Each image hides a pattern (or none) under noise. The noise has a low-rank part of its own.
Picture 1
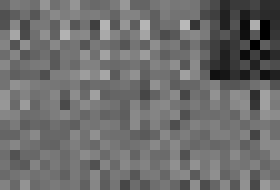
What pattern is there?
one block
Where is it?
top right
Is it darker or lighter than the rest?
darker
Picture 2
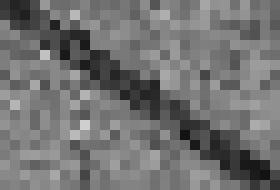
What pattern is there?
a diagonal band
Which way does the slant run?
top left to bottom right
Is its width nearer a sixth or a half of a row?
a sixth
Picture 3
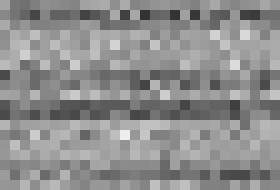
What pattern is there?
bands of rows
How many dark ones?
4
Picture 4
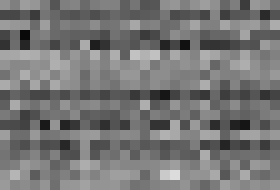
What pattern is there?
bands of rows
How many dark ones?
5
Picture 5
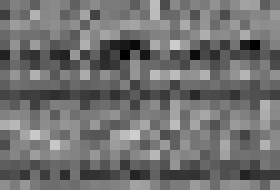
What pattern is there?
bands of rows
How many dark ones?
3
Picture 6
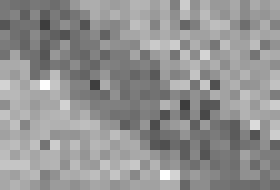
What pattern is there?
a diagonal band
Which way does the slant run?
top left to bottom right
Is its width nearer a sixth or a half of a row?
a half
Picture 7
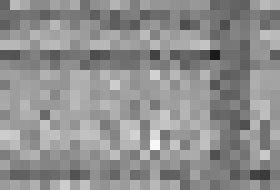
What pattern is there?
bands of rows crossing bands of columns
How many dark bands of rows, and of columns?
3 and 1
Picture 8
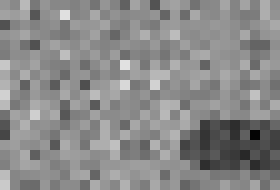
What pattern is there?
one block
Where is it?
bottom right
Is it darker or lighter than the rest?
darker
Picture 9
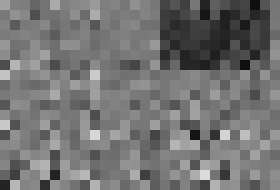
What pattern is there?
one block
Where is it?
top right
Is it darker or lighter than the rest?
darker
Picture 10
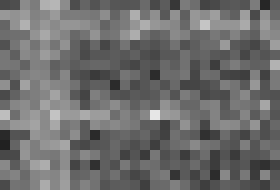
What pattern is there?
bands of rows crossing bands of columns
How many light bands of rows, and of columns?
2 and 1
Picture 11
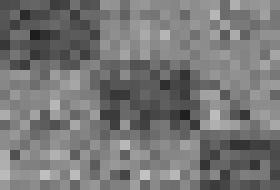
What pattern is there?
blocks along the diagonal
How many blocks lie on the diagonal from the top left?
3
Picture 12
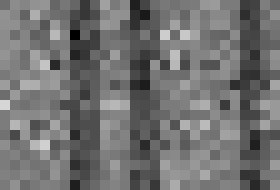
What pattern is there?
bands of columns
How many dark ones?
3
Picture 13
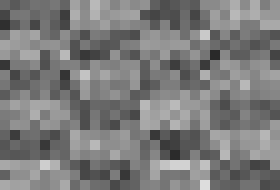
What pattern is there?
a checkerboard
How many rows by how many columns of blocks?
6 by 4
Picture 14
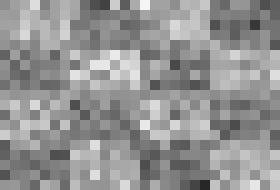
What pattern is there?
a checkerboard
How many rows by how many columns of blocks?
4 by 4
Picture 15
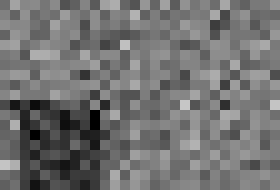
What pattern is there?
one block
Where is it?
bottom left
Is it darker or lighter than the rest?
darker
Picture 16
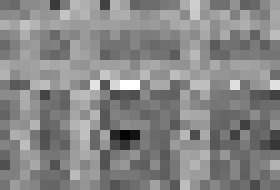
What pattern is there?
bands of rows crossing bands of columns
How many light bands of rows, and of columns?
2 and 3
